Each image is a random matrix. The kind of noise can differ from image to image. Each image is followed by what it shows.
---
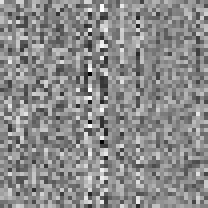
columns of uneven size
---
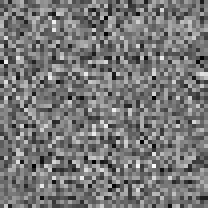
low rank plus noise
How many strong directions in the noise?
five to eight
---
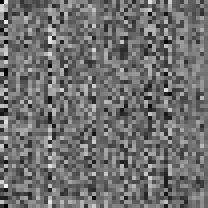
columns of uneven size
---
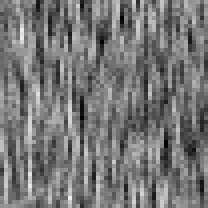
streaked along the columns
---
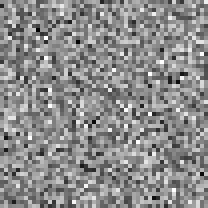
independent entries
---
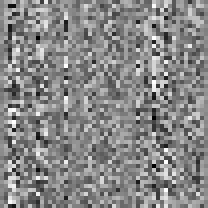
columns of uneven size
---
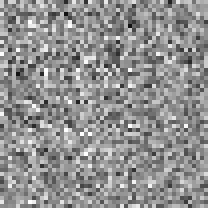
low rank plus noise
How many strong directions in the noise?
five to eight
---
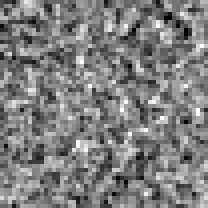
blotchy
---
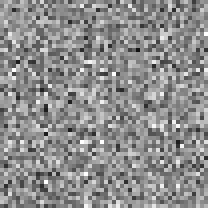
low rank plus noise
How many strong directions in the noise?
five to eight
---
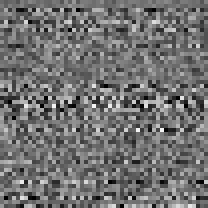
rows of uneven size
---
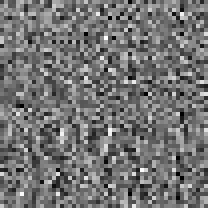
low rank plus noise
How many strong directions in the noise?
five to eight
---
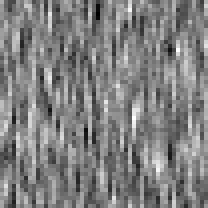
streaked along the columns
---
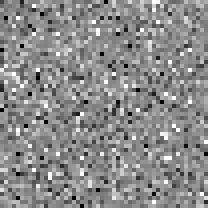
heavy tails
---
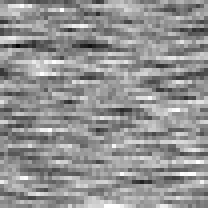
streaked along the rows
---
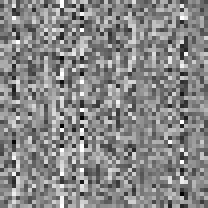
columns of uneven size
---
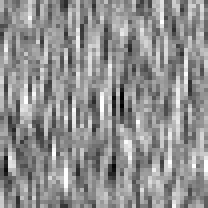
streaked along the columns
